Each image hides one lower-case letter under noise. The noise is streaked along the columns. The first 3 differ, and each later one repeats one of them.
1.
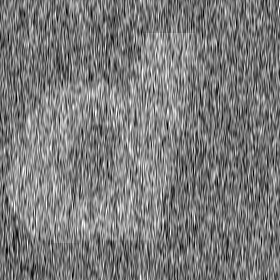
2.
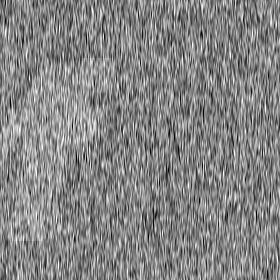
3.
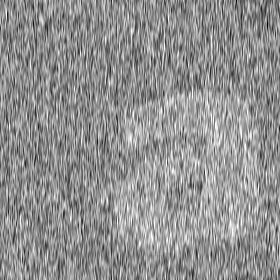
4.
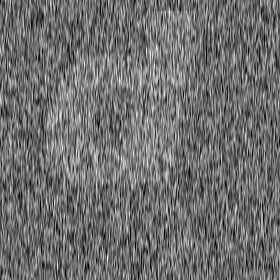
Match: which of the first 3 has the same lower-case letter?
1
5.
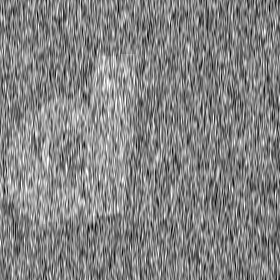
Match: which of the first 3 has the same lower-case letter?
1
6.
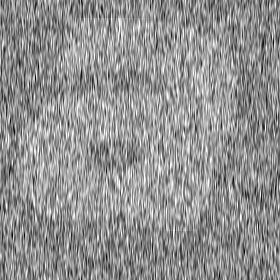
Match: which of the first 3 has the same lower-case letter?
3
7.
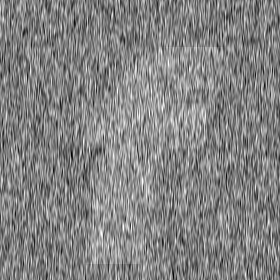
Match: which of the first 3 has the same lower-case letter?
2
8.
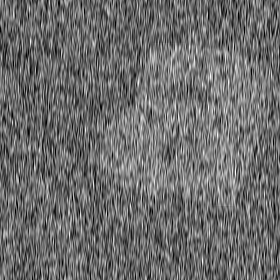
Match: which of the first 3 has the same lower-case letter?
3
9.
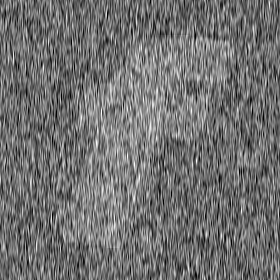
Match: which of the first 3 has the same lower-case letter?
2
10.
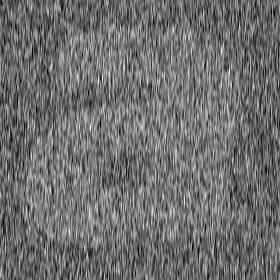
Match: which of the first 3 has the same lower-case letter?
3
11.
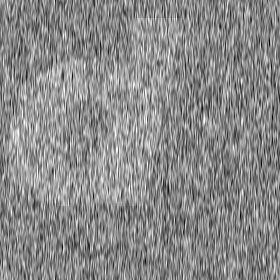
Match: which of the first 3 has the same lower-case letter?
1
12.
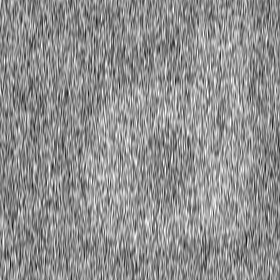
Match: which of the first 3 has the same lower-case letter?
1
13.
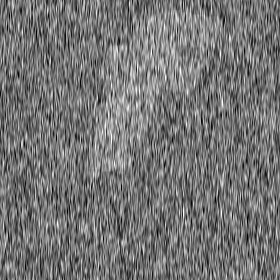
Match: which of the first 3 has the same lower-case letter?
2
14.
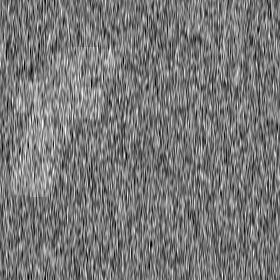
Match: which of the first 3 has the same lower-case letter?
2
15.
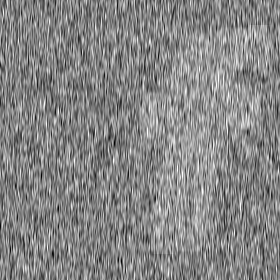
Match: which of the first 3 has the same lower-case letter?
2
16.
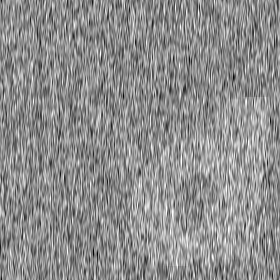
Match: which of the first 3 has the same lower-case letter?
1
